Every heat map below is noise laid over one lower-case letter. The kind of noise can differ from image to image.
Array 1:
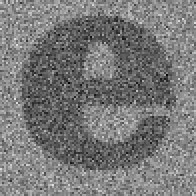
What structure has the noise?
independent entries
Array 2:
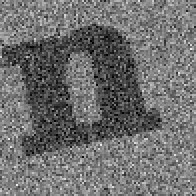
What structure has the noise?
independent entries
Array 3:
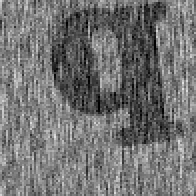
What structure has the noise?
streaked along the columns
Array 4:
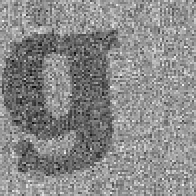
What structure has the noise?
low rank plus noise
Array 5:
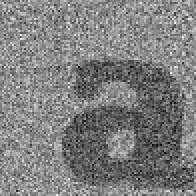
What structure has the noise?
low rank plus noise
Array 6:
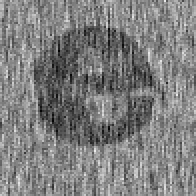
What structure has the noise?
streaked along the columns
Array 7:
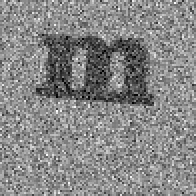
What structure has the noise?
independent entries
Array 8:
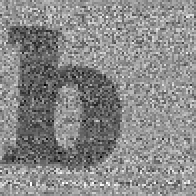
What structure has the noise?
rows of uneven size
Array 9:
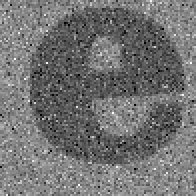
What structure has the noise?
heavy tails
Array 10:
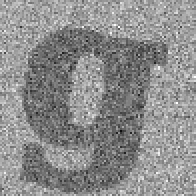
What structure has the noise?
low rank plus noise
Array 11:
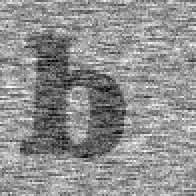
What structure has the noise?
streaked along the rows
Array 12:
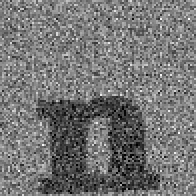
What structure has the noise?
low rank plus noise
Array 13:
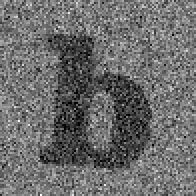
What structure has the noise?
independent entries
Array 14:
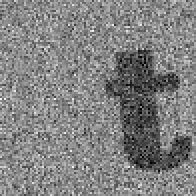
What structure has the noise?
low rank plus noise
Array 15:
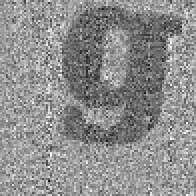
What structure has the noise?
columns of uneven size
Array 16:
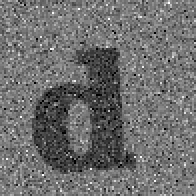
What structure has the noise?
heavy tails
